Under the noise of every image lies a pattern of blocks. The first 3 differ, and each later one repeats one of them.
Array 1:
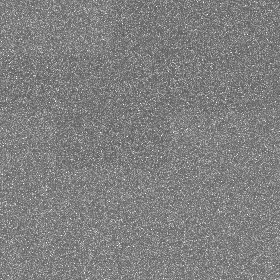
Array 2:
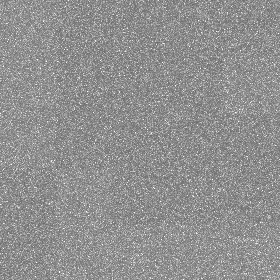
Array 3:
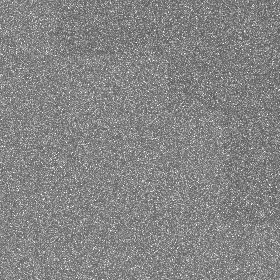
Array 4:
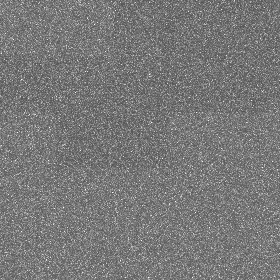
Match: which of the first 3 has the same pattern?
1
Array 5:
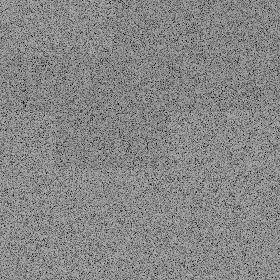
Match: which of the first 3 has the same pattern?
1
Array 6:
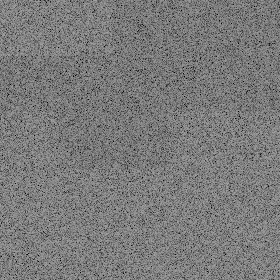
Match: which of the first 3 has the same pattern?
1
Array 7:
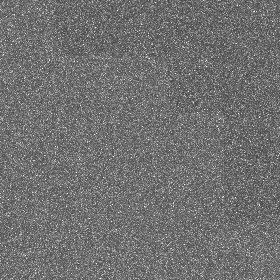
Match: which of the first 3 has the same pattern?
3
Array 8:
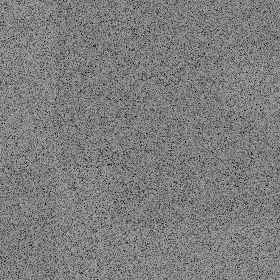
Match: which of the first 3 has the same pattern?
2
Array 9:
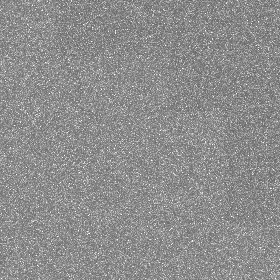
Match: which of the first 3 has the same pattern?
3
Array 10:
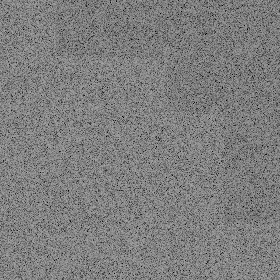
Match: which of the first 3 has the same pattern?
3
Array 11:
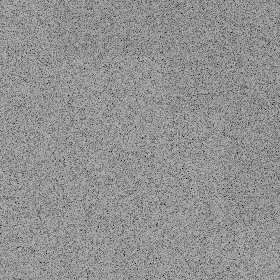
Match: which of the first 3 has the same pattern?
3
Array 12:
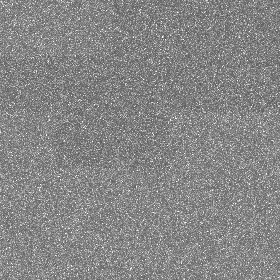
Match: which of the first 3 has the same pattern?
1
